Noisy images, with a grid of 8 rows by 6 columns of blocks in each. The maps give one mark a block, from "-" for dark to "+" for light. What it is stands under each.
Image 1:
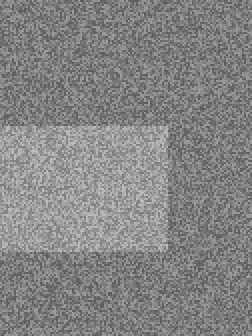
- - - - - -
- - - - - -
- - - - - -
+ + + + - -
+ + + + - -
+ + + + - -
- - - - - -
- - - - - -
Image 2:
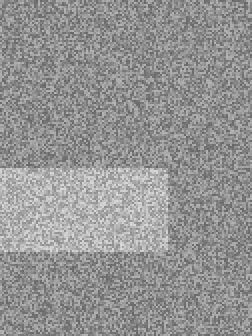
- - - - - -
- - - - - -
- - - - - -
- - - - - -
+ + + + - -
+ + + + - -
- - - - - -
- - - - - -
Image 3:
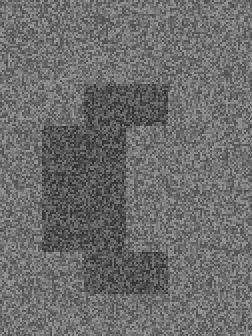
+ + + + + +
+ + + + + +
+ + - - + +
+ - - + + +
+ - - + + +
+ - - + + +
+ + - - + +
+ + + + + +
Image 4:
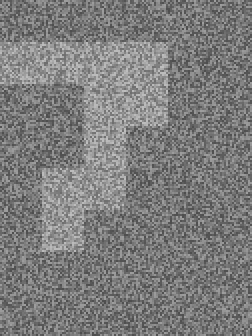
- - - - - -
+ + + + - -
- - + + - -
- - + - - -
- + + - - -
- + - - - -
- - - - - -
- - - - - -
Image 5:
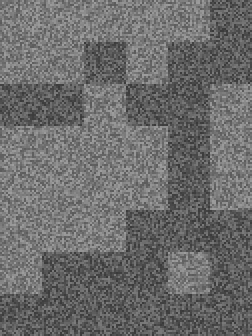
+ + + + + -
+ + - + - -
- - + - - +
+ + + + - +
+ + + + - +
+ + + - - -
+ - - - + -
- - - - - -
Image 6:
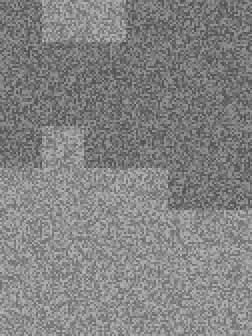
- + + - - -
- - - - - -
- - - - - -
- + - - - -
+ + + + - -
+ + + + + +
+ + + + + +
+ + + + + +
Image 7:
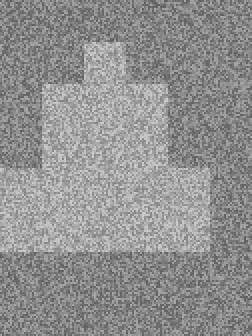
- - - - - -
- - + - - -
- + + + - -
- + + + - -
+ + + + + -
+ + + + + -
- - - - - -
- - - - - -
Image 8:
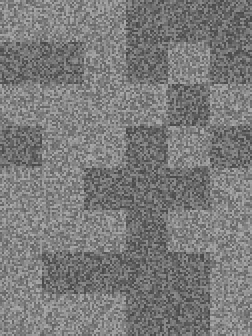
+ + + - - -
- - + - + -
+ + + + - +
- + + - + -
+ + - - - +
+ + + - + +
+ - - - - +
+ + + - - +
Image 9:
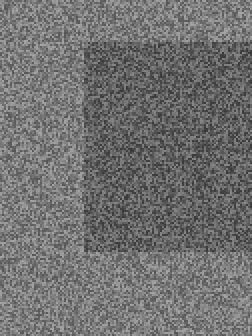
+ + + + + +
+ + - - - -
+ + - - - -
+ + - - - -
+ + - - - -
+ + - - - -
+ + + + + +
+ + + + + +
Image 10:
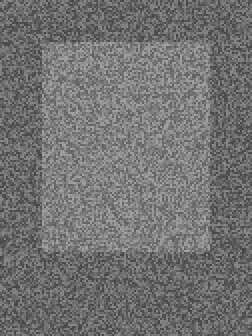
- - - - - -
- + + + + -
- + + + + -
- + + + + -
- + + + + -
- + + + + -
- - - - - -
- - - - - -
